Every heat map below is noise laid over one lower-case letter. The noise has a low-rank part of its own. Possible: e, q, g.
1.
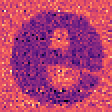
e
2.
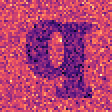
q
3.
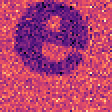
e
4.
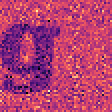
g
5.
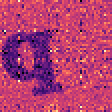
q
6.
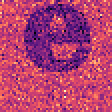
e
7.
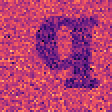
q
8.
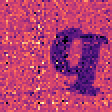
q
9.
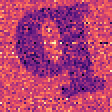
q
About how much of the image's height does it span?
nearly all
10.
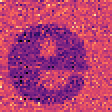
e
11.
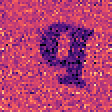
q
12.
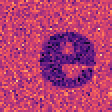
e
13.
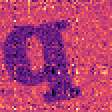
q
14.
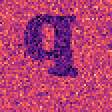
q
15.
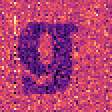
g
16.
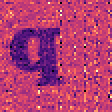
q
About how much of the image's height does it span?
half
